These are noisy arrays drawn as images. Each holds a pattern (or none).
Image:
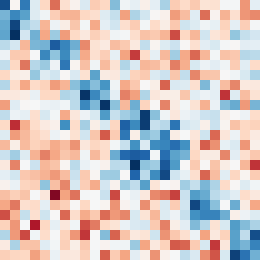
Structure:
blocks along the diagonal
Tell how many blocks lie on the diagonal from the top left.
6
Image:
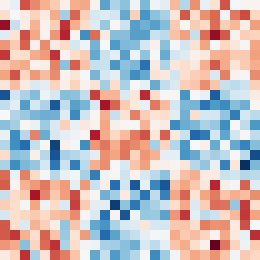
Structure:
a checkerboard
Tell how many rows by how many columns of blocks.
3 by 3
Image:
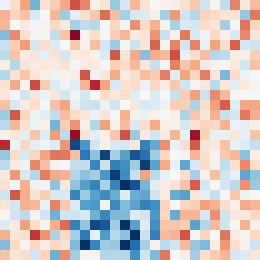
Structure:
one block
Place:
bottom middle
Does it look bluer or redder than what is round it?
bluer
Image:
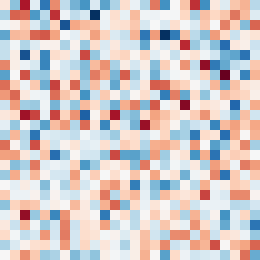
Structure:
only noise
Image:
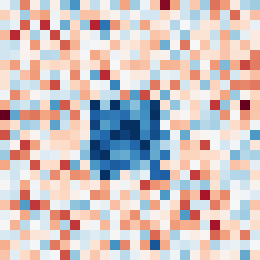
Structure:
one block
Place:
centre
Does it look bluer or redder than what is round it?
bluer
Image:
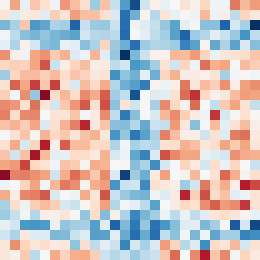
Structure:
bands of rows crossing bands of columns
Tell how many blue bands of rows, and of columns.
2 and 1
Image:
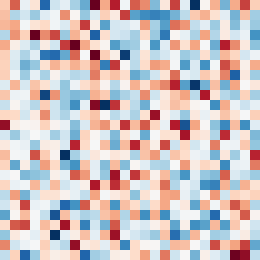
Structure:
only noise
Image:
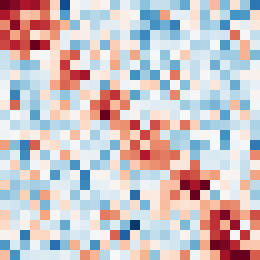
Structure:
blocks along the diagonal
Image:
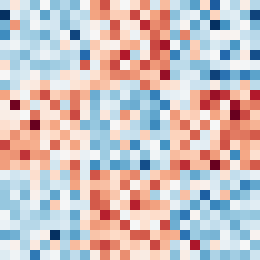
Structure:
a checkerboard
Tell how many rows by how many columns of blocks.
3 by 3
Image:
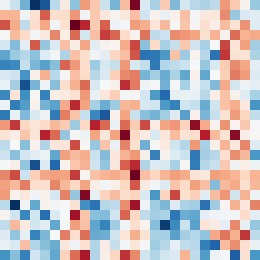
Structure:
bands of rows crossing bands of columns
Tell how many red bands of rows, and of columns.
3 and 3
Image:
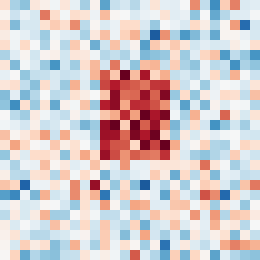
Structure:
one block
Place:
centre
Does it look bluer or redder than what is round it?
redder
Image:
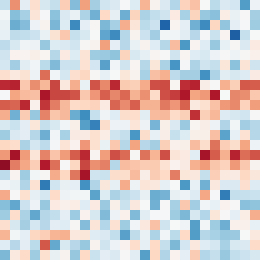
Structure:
bands of rows
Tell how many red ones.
2
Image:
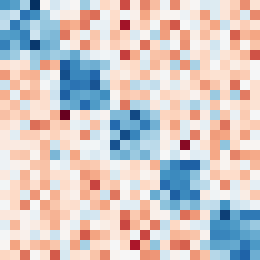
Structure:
blocks along the diagonal
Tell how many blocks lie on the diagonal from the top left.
5
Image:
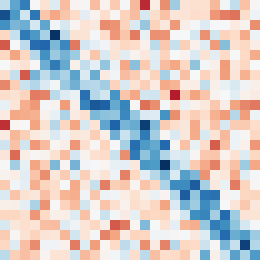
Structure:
a diagonal band
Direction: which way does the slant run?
top left to bottom right
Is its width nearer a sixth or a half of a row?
a sixth
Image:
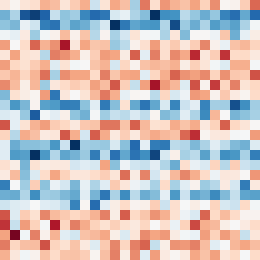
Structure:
bands of rows
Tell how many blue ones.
4
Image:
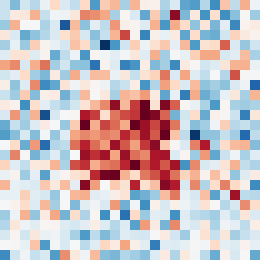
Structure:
one block
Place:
centre
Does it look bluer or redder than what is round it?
redder
